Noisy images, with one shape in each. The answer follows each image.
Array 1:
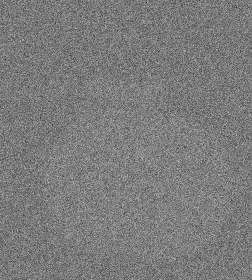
apple
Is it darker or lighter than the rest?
lighter
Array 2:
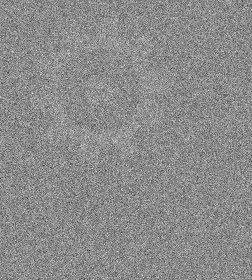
gear
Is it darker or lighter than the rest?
lighter
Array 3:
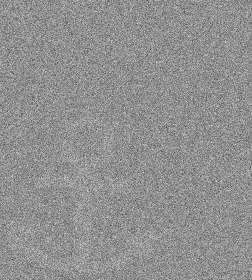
anchor
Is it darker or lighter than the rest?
lighter
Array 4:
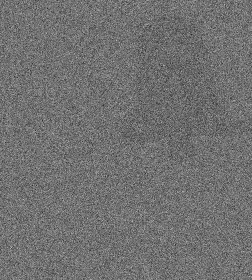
bell
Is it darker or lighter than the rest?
darker
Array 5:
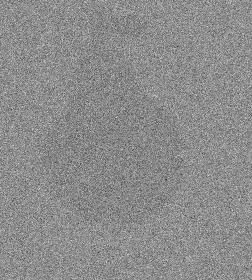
pear
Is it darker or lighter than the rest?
darker
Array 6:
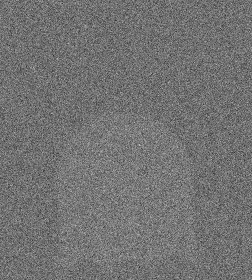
ghost
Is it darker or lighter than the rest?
lighter
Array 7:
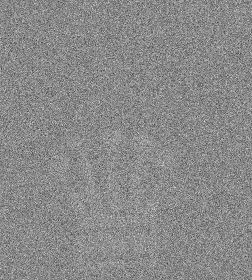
chess queen
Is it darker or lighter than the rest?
lighter
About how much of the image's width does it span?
half
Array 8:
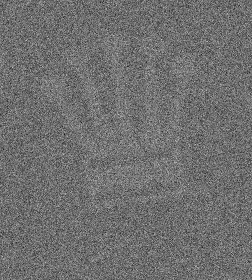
chess queen
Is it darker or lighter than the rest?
lighter
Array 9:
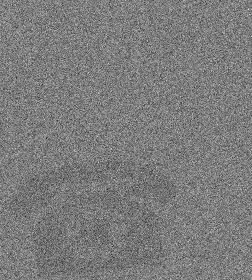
telephone
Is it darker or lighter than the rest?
darker
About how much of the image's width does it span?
two thirds
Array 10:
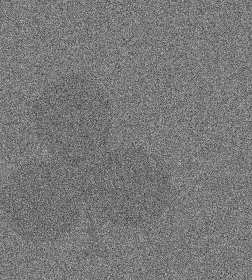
club
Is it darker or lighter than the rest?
darker
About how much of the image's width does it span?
two thirds
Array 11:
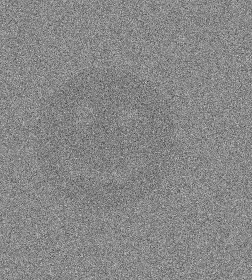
smiling face
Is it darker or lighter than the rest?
darker
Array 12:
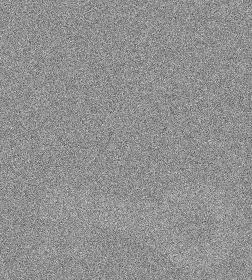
key
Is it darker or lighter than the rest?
lighter
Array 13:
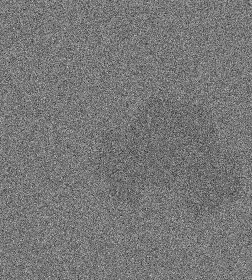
car
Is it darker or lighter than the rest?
darker
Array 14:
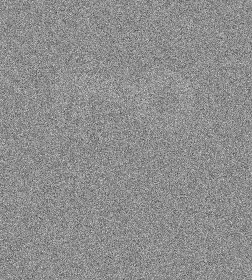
key
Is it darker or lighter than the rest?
lighter
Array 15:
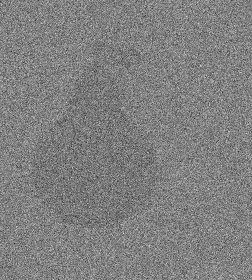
pear
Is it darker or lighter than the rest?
darker
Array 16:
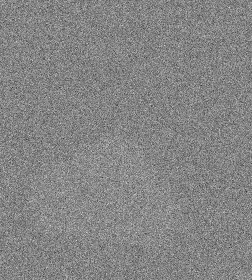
cloud
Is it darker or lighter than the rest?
lighter
